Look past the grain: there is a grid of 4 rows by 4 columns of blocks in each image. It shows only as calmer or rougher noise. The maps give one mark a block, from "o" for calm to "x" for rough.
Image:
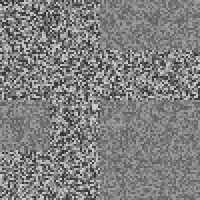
xxoo
xxxx
oxoo
xxoo
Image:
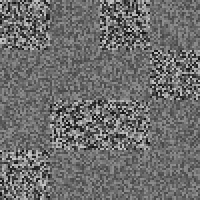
xoxo
ooox
oxxo
xooo
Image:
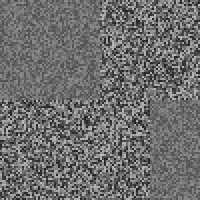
ooxx
ooxx
xxxo
xxxo
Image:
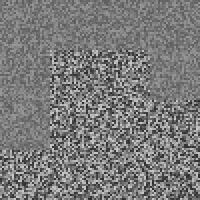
oooo
oxxo
oxxx
xxxx
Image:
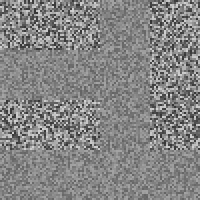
xxox
ooox
xxox
oooo
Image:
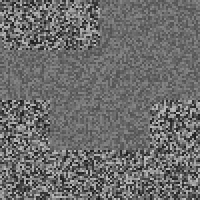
xxoo
oooo
xoox
xxxx
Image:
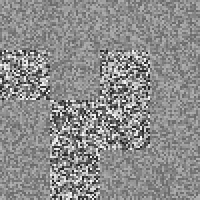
oooo
xoxo
oxxo
oxoo
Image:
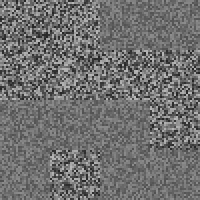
xxoo
xxxx
ooox
oxoo
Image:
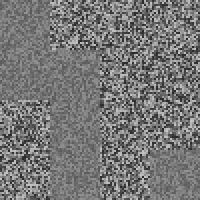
oxxx
ooxx
xoxx
xoxo
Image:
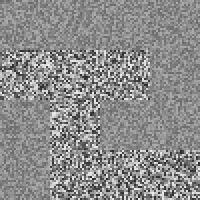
oooo
xxxo
oxoo
oxxx
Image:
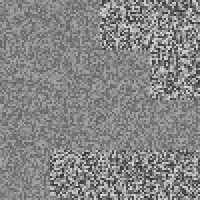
ooxx
ooox
oooo
oxxx
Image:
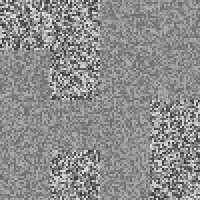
xxoo
oxoo
ooox
oxox
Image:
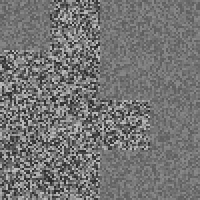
oxoo
xxoo
xxxo
xxoo
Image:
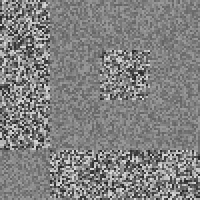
xooo
xoxo
xooo
oxxx
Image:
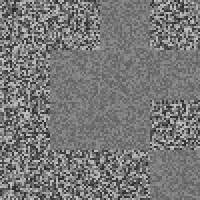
xxox
xooo
xoox
xxxo
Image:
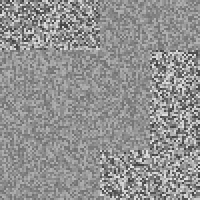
xxoo
ooox
ooox
ooxx
